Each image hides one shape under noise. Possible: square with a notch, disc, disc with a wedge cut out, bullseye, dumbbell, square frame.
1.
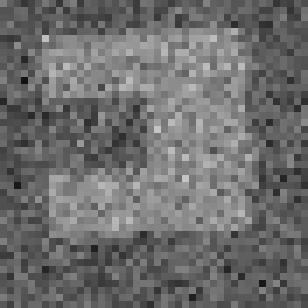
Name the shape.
square with a notch
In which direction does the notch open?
left
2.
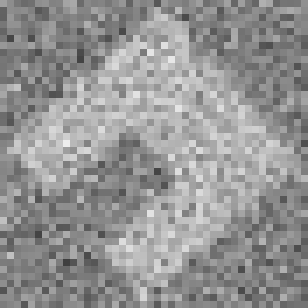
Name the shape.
square with a notch
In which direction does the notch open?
down and left
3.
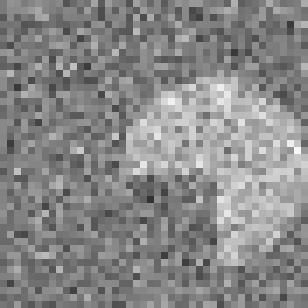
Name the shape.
disc with a wedge cut out
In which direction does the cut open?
down and left
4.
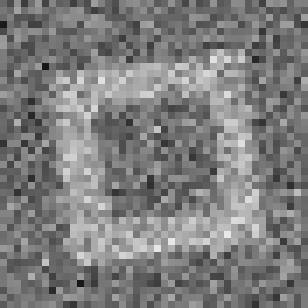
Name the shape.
square frame
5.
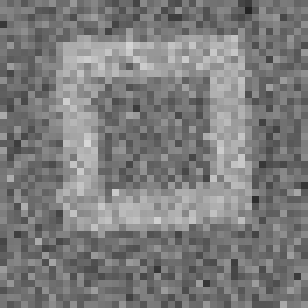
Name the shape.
square frame
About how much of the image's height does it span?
two thirds
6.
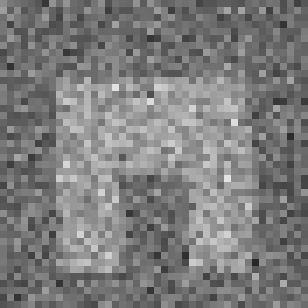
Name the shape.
square with a notch
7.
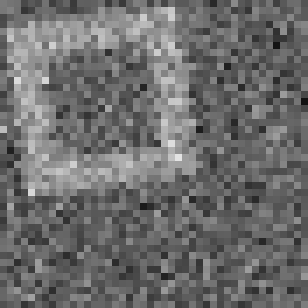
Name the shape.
square frame
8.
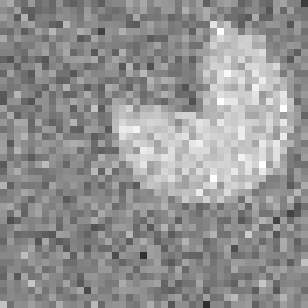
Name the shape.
disc with a wedge cut out
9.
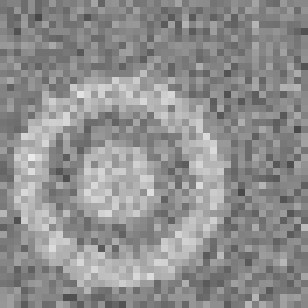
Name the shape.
bullseye
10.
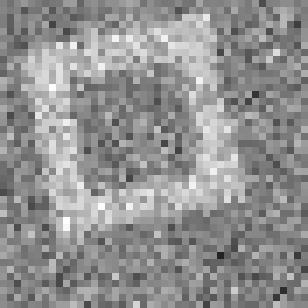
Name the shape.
square frame
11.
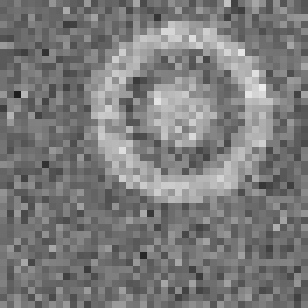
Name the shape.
bullseye
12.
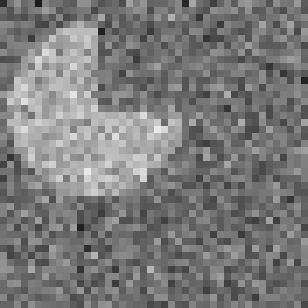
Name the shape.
disc with a wedge cut out
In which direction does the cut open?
up and right
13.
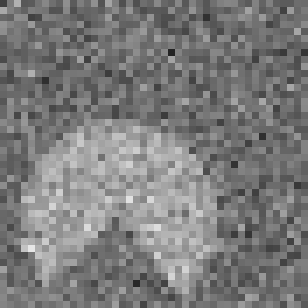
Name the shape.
disc with a wedge cut out
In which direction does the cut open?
down
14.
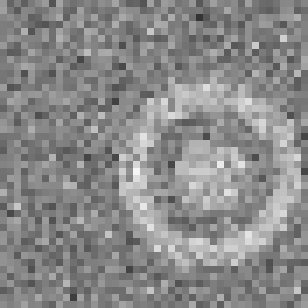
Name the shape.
bullseye
